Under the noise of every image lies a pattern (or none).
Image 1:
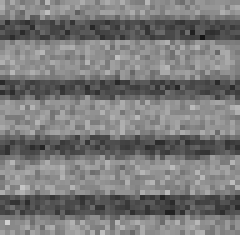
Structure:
horizontal stripes
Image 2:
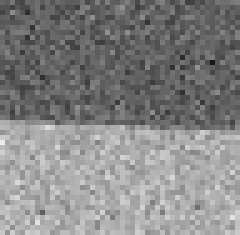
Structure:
a sharp edge
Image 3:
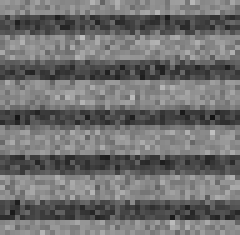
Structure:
horizontal stripes
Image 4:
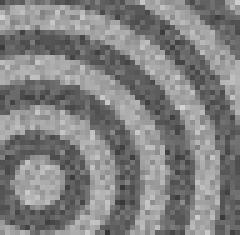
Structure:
rings round one point
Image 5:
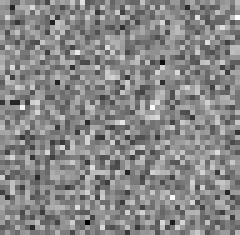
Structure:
only noise
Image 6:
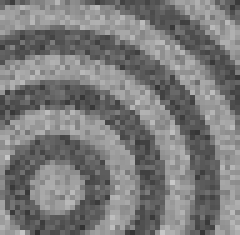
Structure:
rings round one point
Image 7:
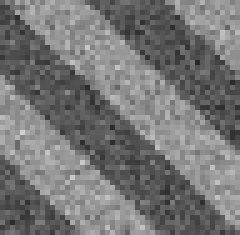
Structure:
diagonal stripes
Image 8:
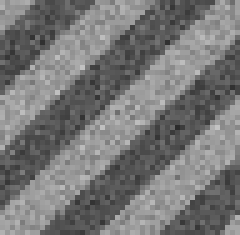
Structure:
diagonal stripes
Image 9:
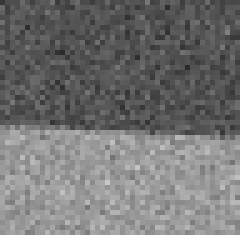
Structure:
a sharp edge
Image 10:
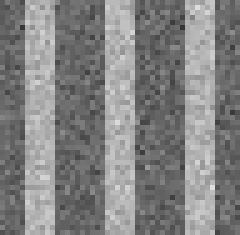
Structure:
vertical stripes
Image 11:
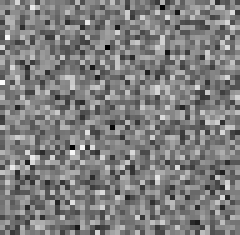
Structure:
only noise
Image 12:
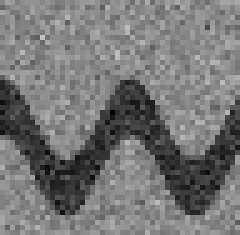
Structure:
a wavy band
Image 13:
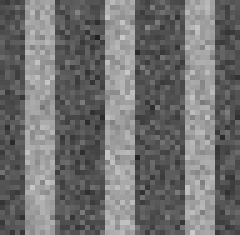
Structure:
vertical stripes
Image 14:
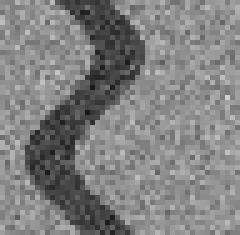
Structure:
a wavy band
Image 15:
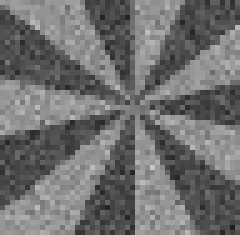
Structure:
spokes from one point
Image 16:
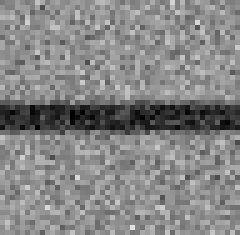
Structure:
one horizontal stripe
